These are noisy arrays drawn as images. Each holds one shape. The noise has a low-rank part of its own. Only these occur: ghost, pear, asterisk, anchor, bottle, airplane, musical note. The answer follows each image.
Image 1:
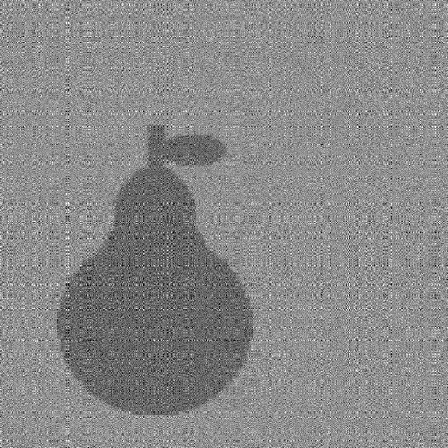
pear
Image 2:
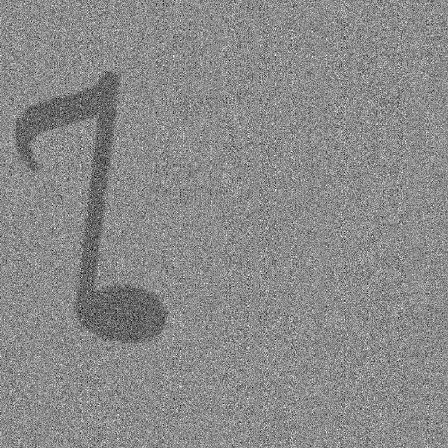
musical note
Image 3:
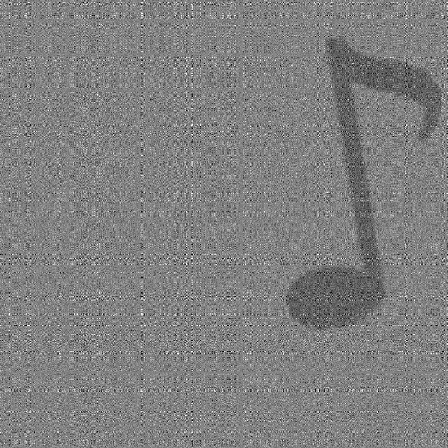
musical note
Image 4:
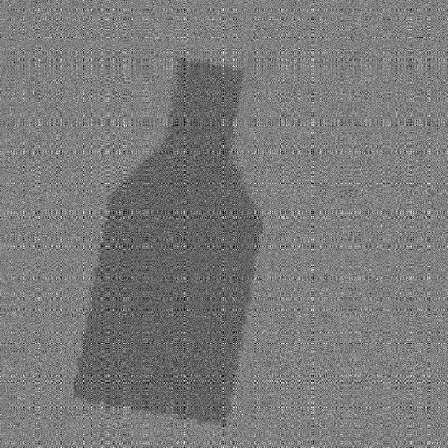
bottle
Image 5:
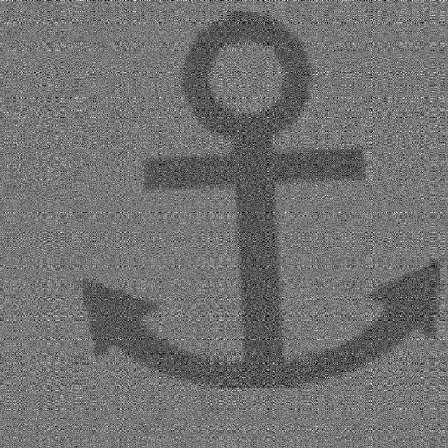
anchor
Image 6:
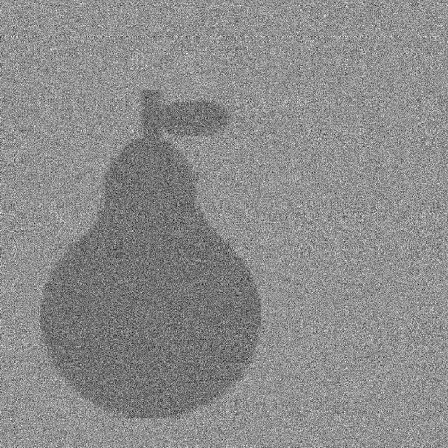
pear
